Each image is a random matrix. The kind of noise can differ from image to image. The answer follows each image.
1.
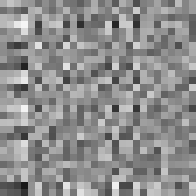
low rank plus noise
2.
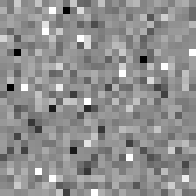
heavy tails
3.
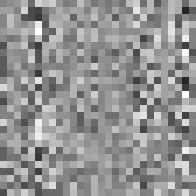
columns of uneven size
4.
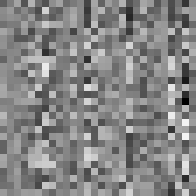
columns of uneven size
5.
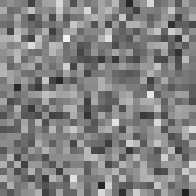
independent entries
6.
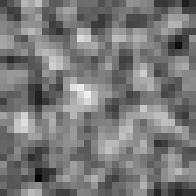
blotchy
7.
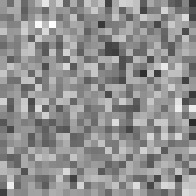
low rank plus noise
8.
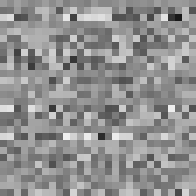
rows of uneven size
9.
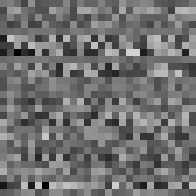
rows of uneven size
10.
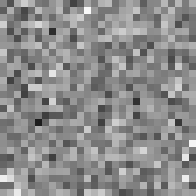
independent entries
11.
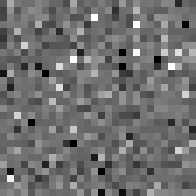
heavy tails
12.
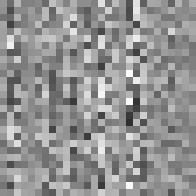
columns of uneven size
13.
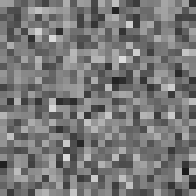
independent entries
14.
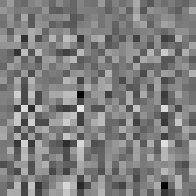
low rank plus noise
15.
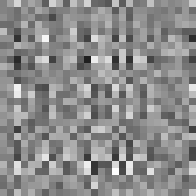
low rank plus noise
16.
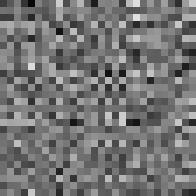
low rank plus noise
